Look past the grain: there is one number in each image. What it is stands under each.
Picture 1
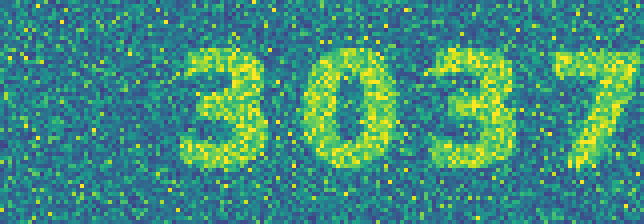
3037
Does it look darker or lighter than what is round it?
lighter
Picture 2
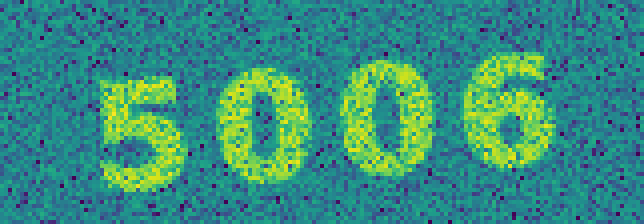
5006
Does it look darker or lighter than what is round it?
lighter
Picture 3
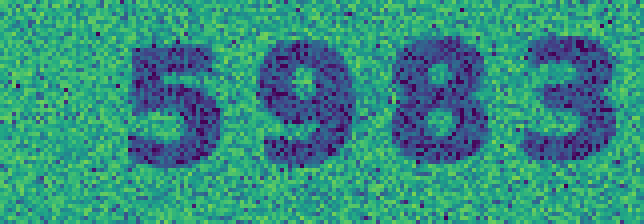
5983
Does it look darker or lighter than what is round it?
darker
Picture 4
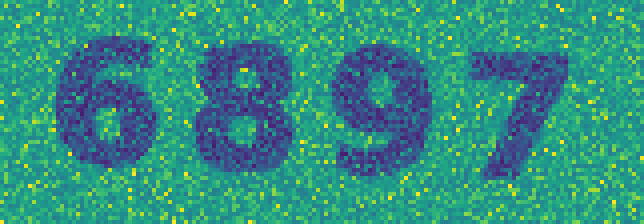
6897
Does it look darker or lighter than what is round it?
darker
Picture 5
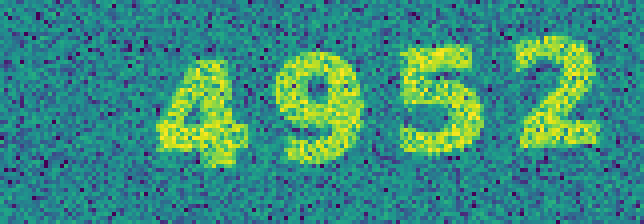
4952
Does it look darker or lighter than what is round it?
lighter
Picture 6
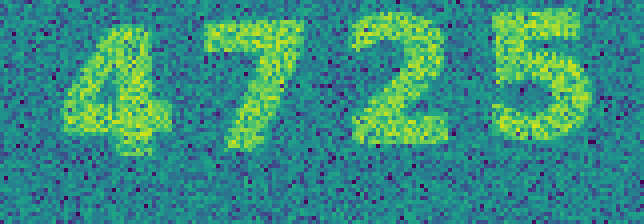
4725
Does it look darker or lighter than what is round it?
lighter
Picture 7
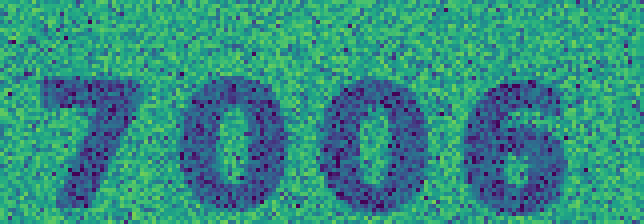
7006
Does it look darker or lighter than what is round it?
darker
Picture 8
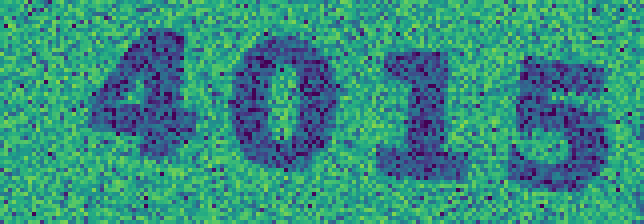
4015
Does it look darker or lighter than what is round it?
darker
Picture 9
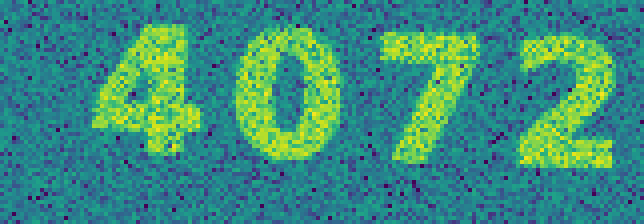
4072
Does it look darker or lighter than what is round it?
lighter
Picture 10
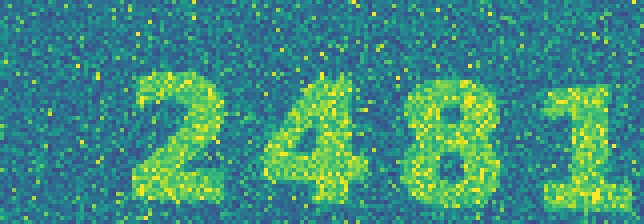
2481
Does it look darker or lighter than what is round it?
lighter
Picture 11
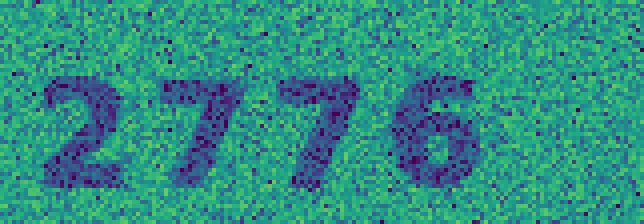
2776
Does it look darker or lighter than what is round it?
darker
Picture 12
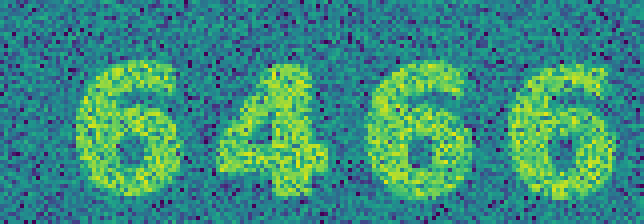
6466
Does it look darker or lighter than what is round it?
lighter
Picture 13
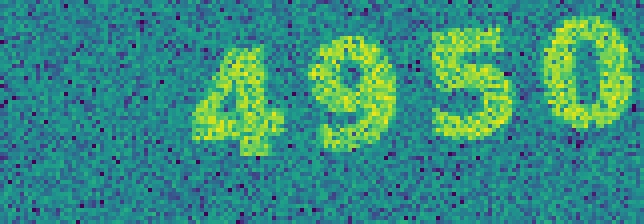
4950
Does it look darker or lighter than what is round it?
lighter
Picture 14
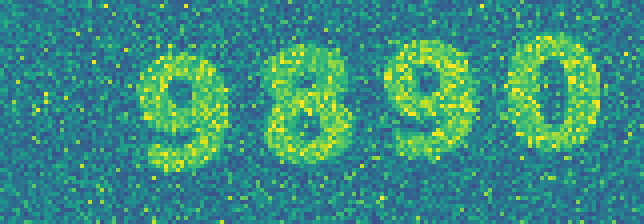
9890
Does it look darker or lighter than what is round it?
lighter
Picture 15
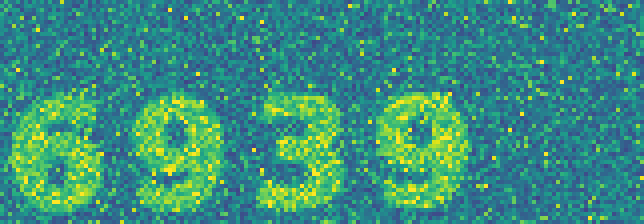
6939
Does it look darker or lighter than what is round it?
lighter
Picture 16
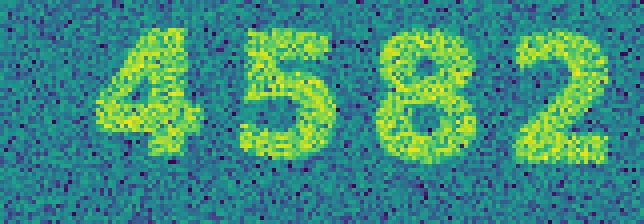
4582
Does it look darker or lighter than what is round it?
lighter
